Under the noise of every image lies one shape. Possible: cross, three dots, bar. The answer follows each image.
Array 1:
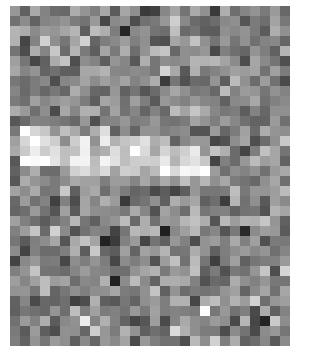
bar
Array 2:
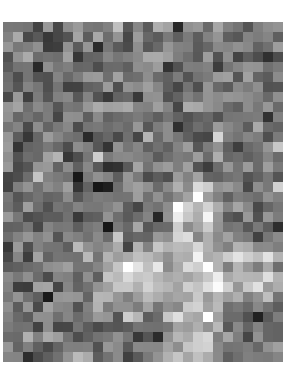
cross
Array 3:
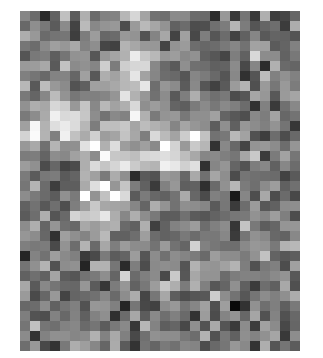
cross
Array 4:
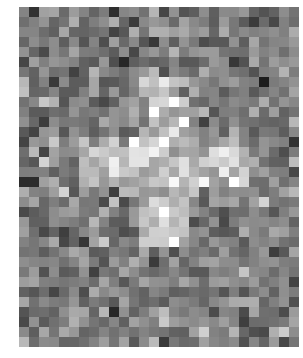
cross
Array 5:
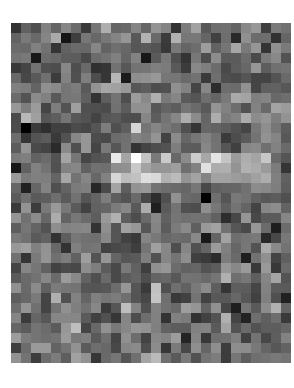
bar
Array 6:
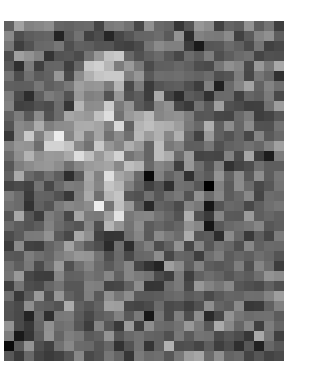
cross
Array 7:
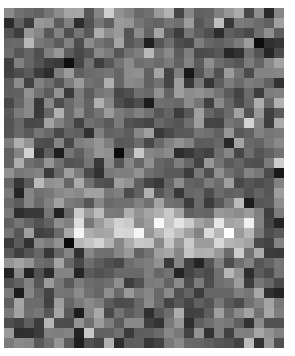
bar
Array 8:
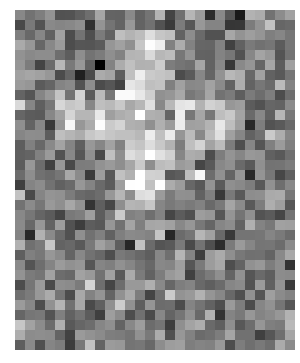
cross
